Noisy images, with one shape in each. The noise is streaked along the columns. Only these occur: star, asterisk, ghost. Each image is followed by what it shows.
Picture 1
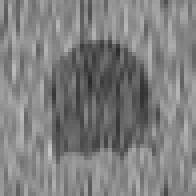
ghost
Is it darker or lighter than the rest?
darker
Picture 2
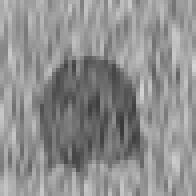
ghost
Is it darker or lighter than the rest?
darker
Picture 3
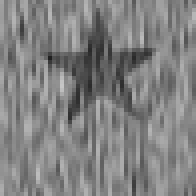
star
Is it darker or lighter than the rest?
darker
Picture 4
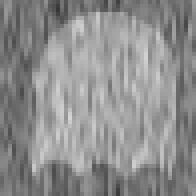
ghost
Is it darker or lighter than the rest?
lighter
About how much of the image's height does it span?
nearly all
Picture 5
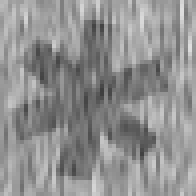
asterisk
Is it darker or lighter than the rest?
darker
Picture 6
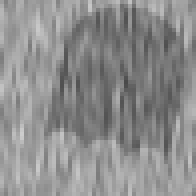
ghost
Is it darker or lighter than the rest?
darker
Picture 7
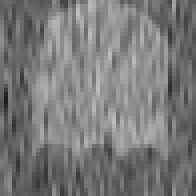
ghost
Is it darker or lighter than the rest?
lighter
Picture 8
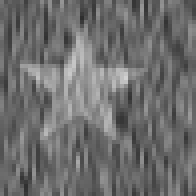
star
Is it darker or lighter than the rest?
lighter
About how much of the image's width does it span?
two thirds
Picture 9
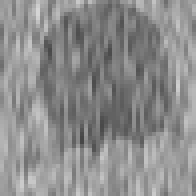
ghost
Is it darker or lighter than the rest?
darker
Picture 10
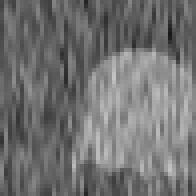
ghost
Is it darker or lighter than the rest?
lighter
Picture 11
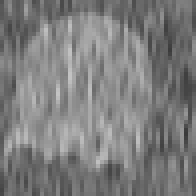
ghost
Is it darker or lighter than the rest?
lighter
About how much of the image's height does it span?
nearly all
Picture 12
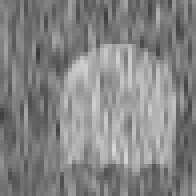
ghost
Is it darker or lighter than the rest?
lighter
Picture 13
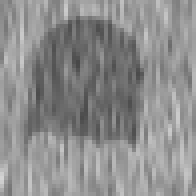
ghost
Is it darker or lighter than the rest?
darker
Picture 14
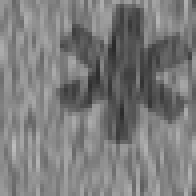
asterisk
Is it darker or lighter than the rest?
darker
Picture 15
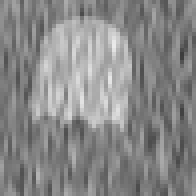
ghost
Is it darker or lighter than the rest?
lighter
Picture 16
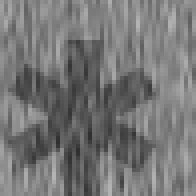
asterisk
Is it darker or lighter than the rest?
darker
